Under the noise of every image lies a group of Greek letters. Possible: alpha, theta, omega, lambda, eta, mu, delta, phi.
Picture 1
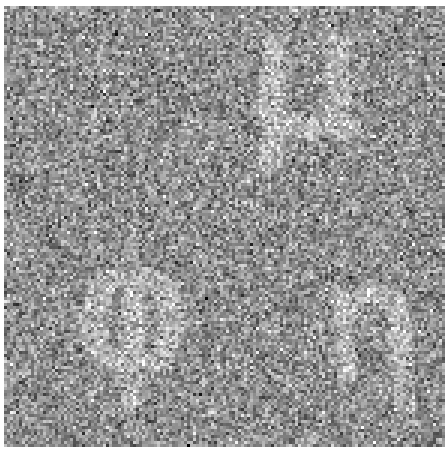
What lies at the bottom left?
phi
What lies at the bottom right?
eta
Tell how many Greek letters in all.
3
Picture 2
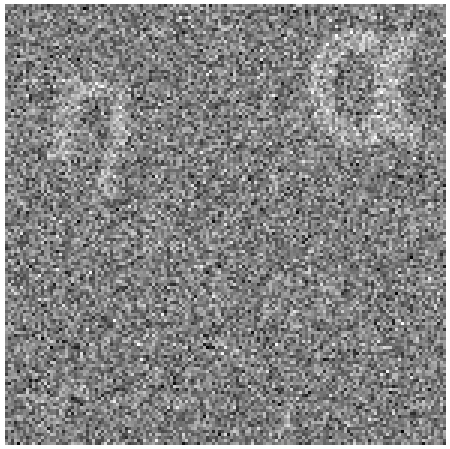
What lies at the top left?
eta
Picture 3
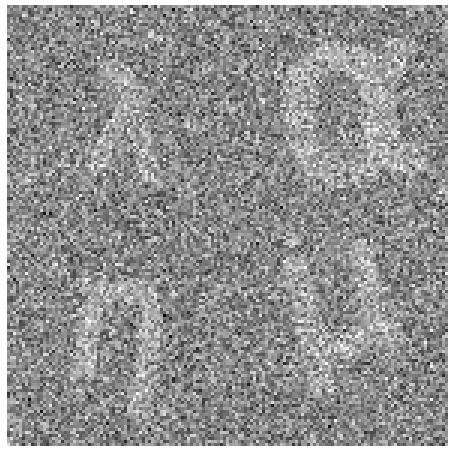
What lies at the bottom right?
mu
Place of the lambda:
top left
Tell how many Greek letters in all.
4
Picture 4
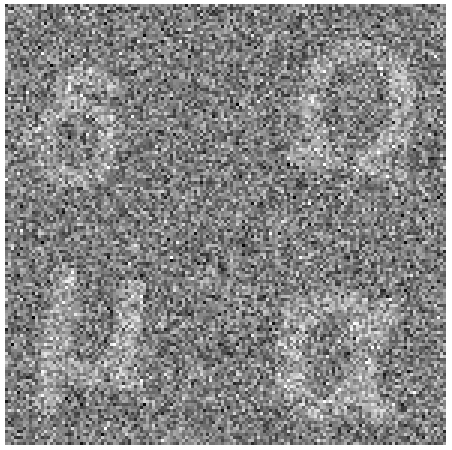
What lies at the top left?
delta
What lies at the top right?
omega
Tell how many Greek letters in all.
4
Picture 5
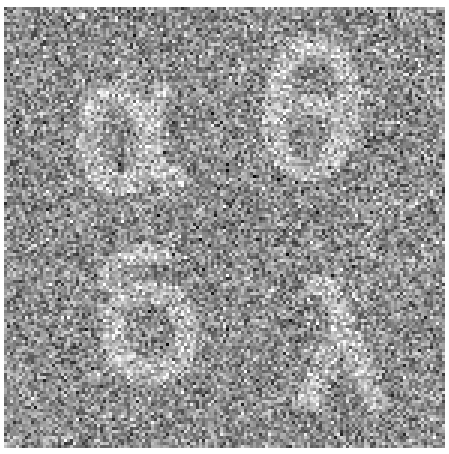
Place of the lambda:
bottom right
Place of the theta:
top right
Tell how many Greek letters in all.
4
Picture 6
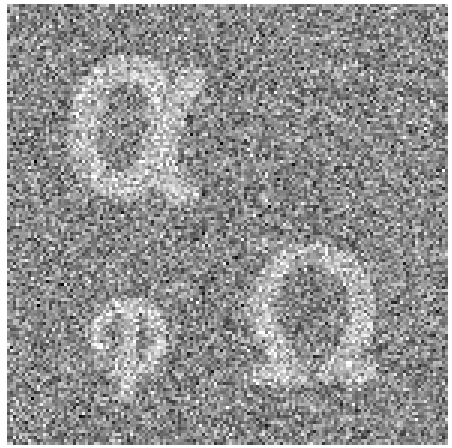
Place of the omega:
bottom right
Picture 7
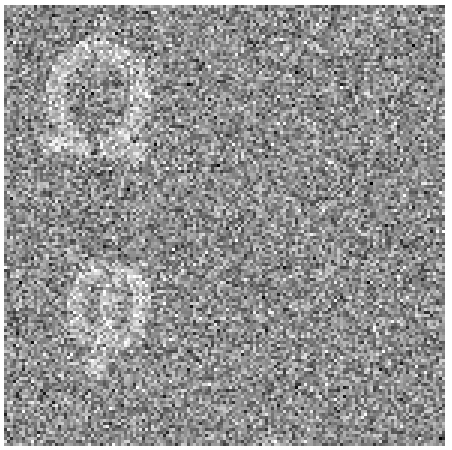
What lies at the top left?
omega
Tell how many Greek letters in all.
2
